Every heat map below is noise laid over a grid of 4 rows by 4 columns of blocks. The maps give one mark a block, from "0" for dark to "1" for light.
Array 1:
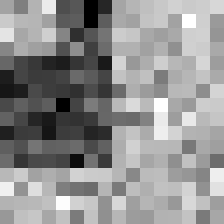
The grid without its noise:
1 0 1 1
0 0 1 1
0 0 1 1
1 1 1 1
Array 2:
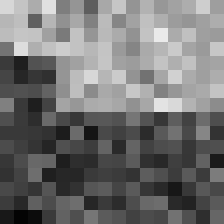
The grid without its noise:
1 1 1 1
0 1 1 1
0 0 0 0
0 0 0 0
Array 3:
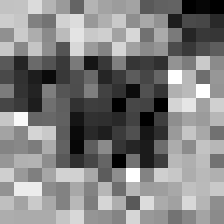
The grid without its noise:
1 1 1 0
0 0 0 1
1 0 0 1
1 1 1 1
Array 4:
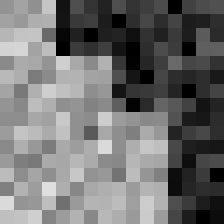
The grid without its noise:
1 0 0 0
1 1 0 0
1 1 1 0
1 1 1 0
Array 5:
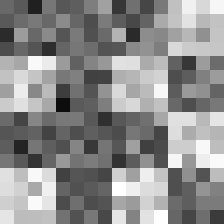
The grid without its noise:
0 0 0 1
1 0 1 0
0 0 0 1
1 0 1 0
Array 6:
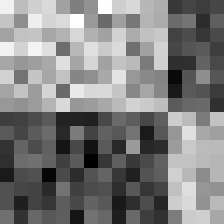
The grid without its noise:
1 1 1 0
1 1 1 0
0 0 0 1
0 0 0 1
